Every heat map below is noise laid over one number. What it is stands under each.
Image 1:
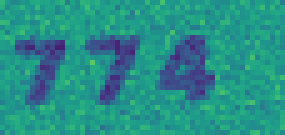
774
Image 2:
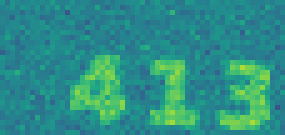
413
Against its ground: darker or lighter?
lighter
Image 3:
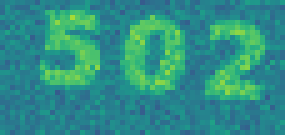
502
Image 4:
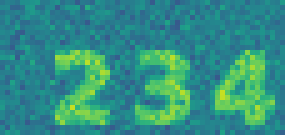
234
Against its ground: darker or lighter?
lighter
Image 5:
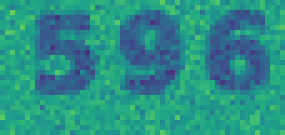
596
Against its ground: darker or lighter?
darker
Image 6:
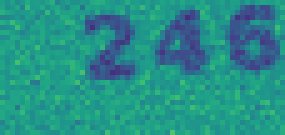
246
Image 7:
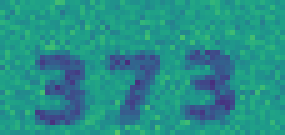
373
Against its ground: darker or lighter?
darker
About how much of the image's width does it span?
two thirds
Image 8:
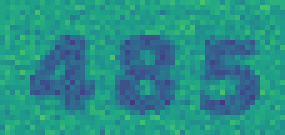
485
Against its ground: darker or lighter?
darker
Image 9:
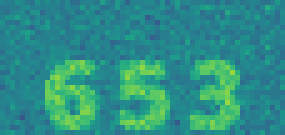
653
